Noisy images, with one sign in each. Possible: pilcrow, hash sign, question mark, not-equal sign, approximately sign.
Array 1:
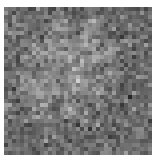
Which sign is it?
hash sign
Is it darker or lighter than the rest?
lighter
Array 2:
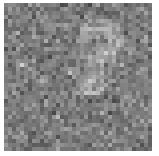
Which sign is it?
question mark
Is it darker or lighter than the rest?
lighter
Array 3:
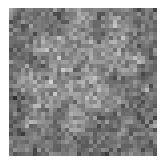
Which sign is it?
hash sign
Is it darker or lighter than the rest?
lighter
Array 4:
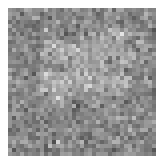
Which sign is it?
not-equal sign
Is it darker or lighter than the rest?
lighter
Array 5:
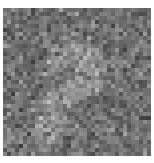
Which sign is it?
question mark
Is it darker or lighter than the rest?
lighter
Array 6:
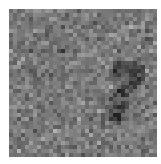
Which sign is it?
question mark
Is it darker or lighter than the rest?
darker
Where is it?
middle right
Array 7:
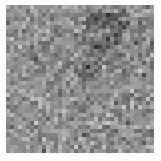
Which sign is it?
question mark
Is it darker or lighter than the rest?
darker
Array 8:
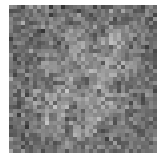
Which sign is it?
hash sign
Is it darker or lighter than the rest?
lighter
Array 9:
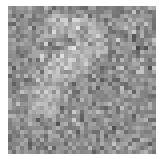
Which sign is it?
question mark
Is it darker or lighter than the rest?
lighter
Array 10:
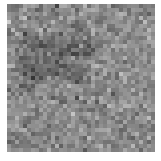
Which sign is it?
not-equal sign
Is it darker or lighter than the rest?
darker
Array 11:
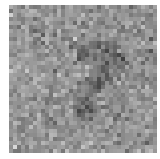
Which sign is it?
question mark
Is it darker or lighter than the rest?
darker
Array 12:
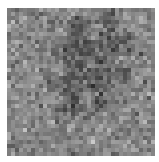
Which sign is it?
hash sign
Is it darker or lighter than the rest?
darker
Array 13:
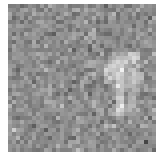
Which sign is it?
pilcrow
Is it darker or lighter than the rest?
lighter
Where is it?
middle right
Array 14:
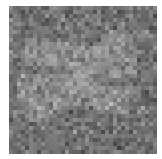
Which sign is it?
not-equal sign
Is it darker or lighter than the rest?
lighter
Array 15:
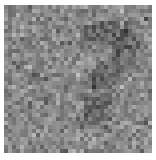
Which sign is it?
question mark
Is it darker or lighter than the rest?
darker
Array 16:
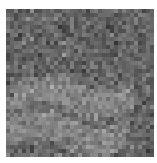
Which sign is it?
approximately sign
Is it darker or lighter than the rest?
lighter
